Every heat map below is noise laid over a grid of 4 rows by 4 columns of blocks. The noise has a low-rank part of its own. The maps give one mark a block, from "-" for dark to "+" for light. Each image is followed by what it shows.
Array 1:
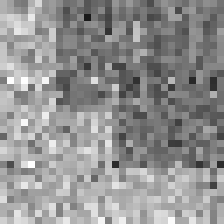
+ - - -
+ - - -
+ + - -
+ + + +
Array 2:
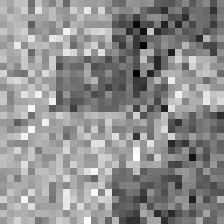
+ + - -
+ - - +
+ + + -
+ + - -
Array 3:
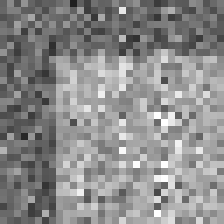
- - - -
- + + +
- + + +
- + + +
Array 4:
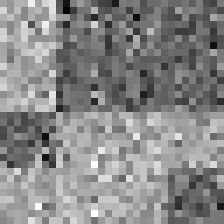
+ - - -
+ - - -
- + + +
+ + + -
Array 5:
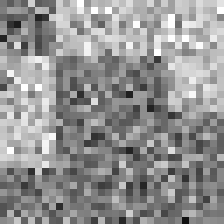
- + + +
+ - - +
+ - - -
- - - -
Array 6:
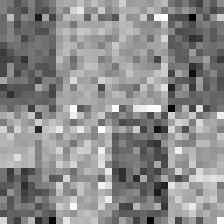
- + + -
- + + -
+ + - +
- + - +
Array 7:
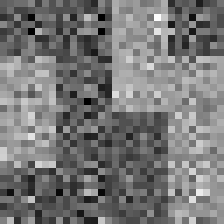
- - + -
+ - + +
+ - - +
- - - +
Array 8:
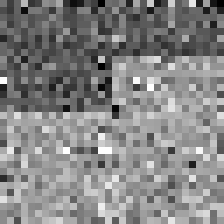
- - - -
- - + +
+ + + +
+ + + +
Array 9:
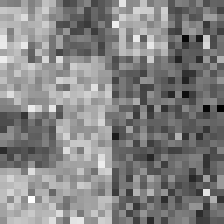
+ - + -
+ + - -
- + - -
+ + - -
